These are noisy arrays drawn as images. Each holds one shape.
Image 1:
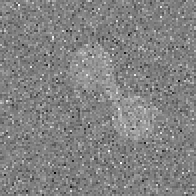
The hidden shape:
dumbbell
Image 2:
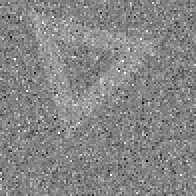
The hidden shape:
triangle frame
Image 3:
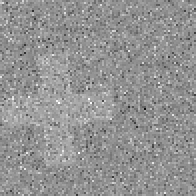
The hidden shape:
cross
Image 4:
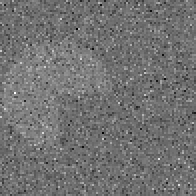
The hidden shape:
disc with a wedge cut out
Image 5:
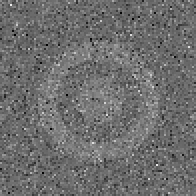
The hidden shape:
bullseye
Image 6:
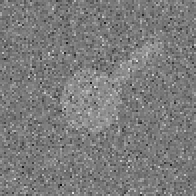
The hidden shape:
lollipop
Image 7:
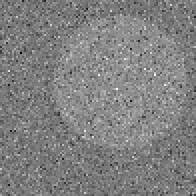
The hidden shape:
disc
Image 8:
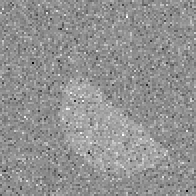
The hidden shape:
half disc
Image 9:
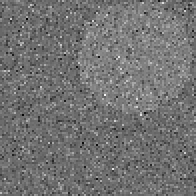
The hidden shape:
disc
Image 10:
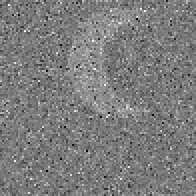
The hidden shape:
crescent
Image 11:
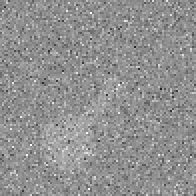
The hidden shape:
lollipop
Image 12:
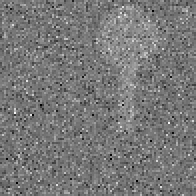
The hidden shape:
lollipop
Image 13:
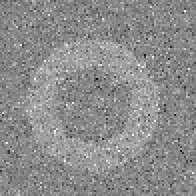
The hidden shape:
ring
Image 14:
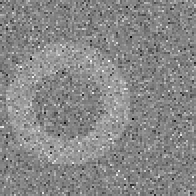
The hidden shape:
ring
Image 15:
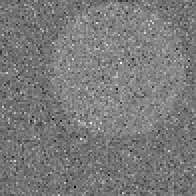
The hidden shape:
disc
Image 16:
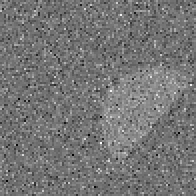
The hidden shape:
half disc
